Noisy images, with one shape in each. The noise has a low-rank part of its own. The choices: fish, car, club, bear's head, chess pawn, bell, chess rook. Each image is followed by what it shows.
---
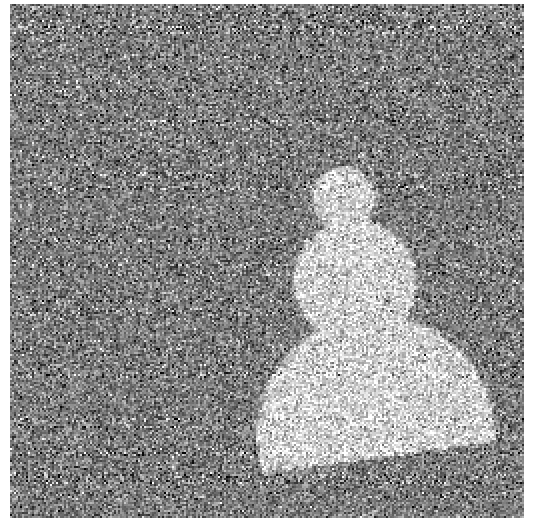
chess pawn
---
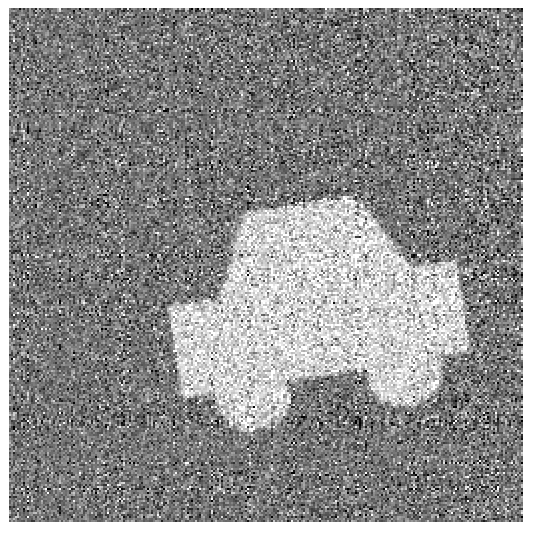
car
